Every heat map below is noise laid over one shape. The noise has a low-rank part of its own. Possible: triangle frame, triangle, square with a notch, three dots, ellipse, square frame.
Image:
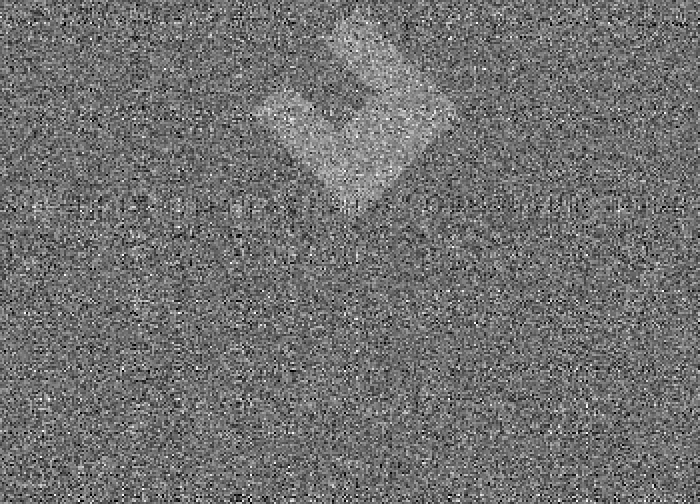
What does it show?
light square with a notch, top middle
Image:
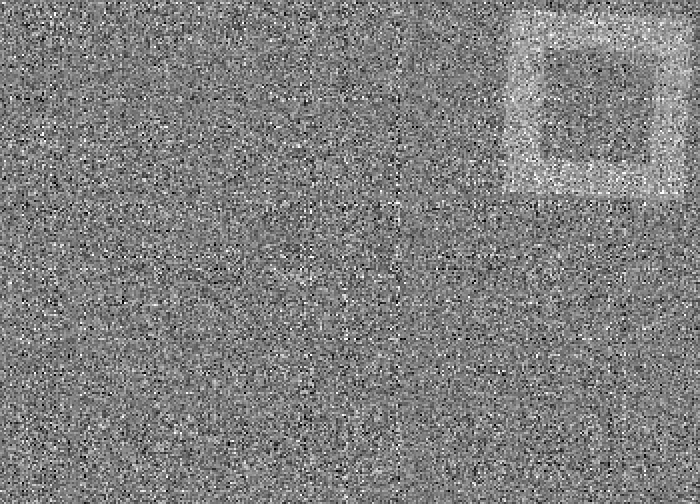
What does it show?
light square frame, top right
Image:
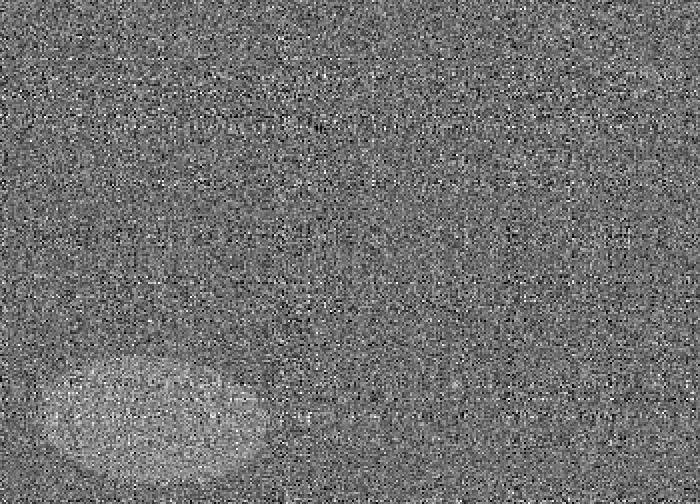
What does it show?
light ellipse, bottom left
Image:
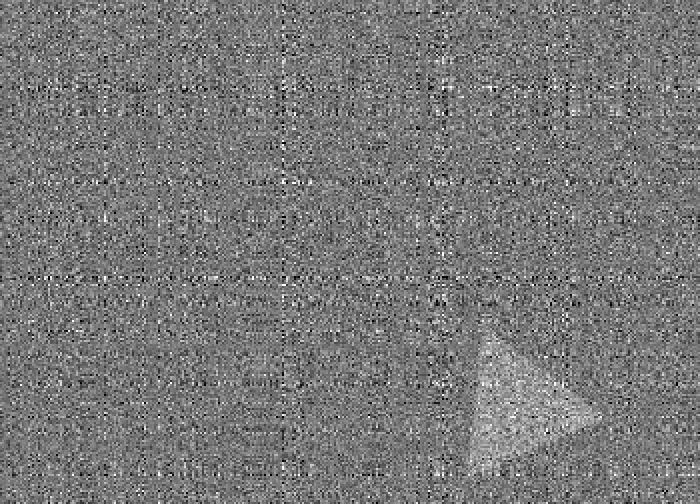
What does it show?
light triangle, bottom right
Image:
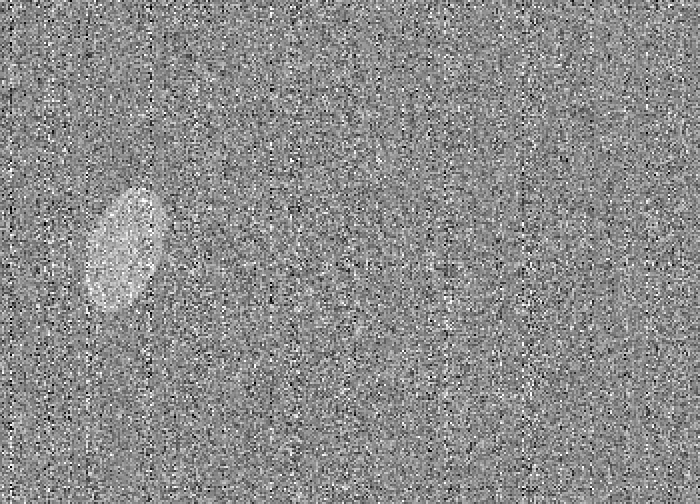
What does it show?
light ellipse, middle left
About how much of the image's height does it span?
a quarter
